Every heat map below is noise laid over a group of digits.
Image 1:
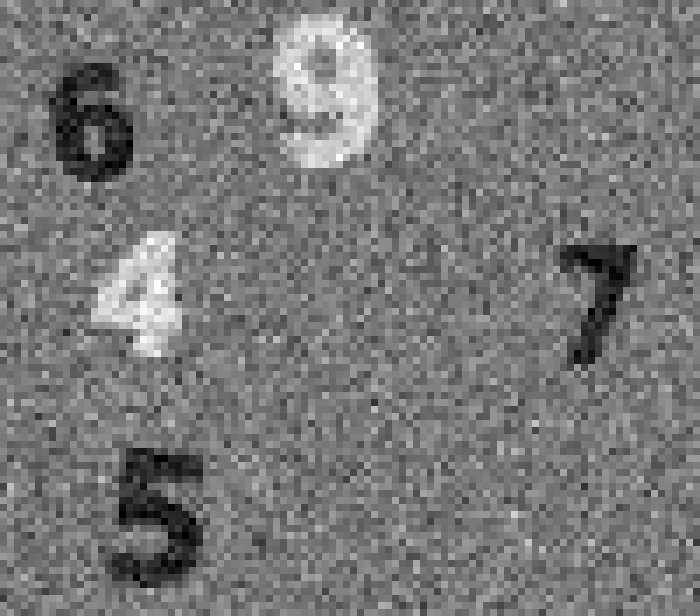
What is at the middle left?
4
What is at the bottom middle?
nothing
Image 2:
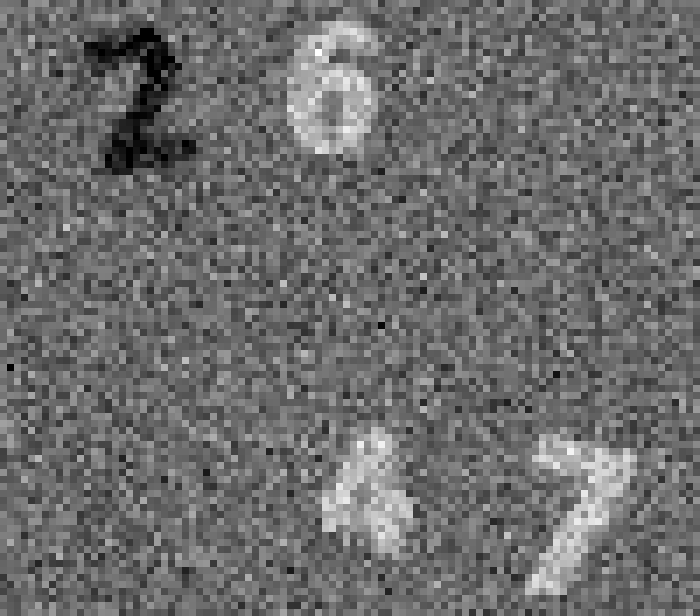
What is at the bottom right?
7
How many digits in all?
4
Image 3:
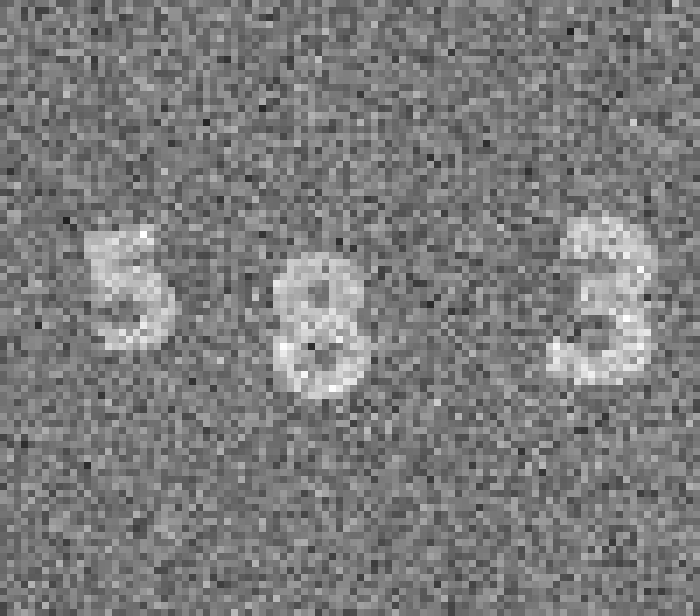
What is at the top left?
nothing
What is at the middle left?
5
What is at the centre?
8
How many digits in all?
3
